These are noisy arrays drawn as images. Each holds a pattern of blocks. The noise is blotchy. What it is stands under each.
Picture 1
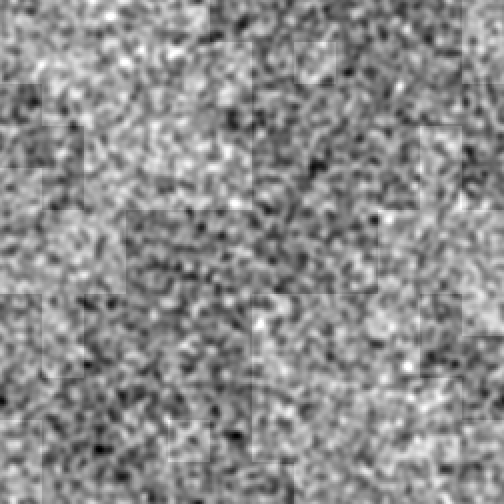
the same after a half turn
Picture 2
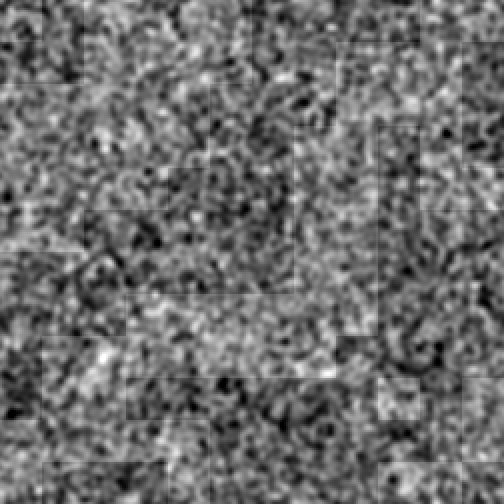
mirrored about the diagonal from the top left
